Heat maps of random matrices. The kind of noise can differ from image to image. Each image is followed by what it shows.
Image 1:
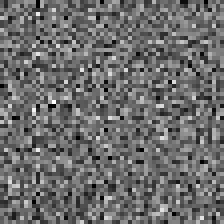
low rank plus noise
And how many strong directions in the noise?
five to eight
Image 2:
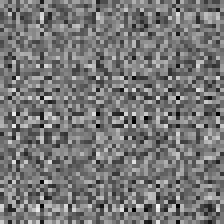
low rank plus noise
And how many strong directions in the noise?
two
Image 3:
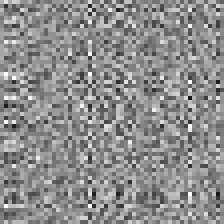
low rank plus noise
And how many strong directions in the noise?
two
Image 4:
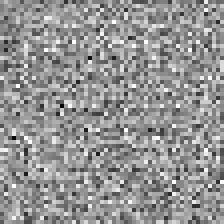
low rank plus noise
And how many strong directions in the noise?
five to eight
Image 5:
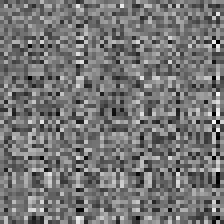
low rank plus noise
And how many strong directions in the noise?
two
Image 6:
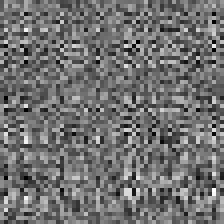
low rank plus noise
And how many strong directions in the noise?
two
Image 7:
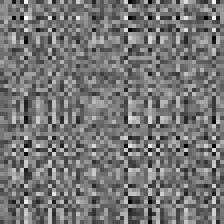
low rank plus noise
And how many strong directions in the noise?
one
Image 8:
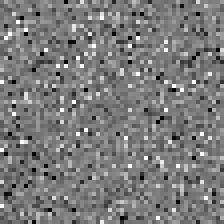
heavy tails
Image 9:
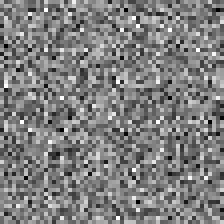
low rank plus noise
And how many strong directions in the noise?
five to eight
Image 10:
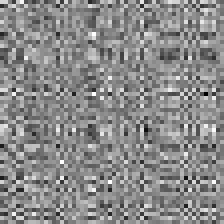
low rank plus noise
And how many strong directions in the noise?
one
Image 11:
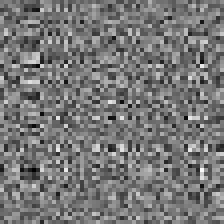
low rank plus noise
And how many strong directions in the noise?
two
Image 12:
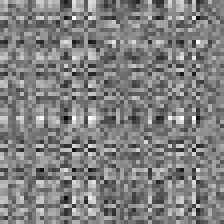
low rank plus noise
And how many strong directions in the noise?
one
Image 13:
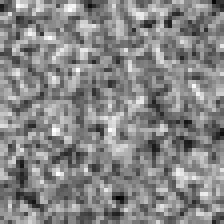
blotchy
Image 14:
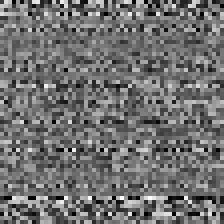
rows of uneven size
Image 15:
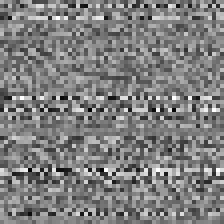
rows of uneven size
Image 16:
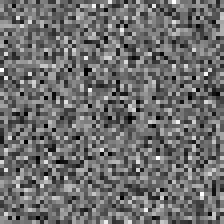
independent entries
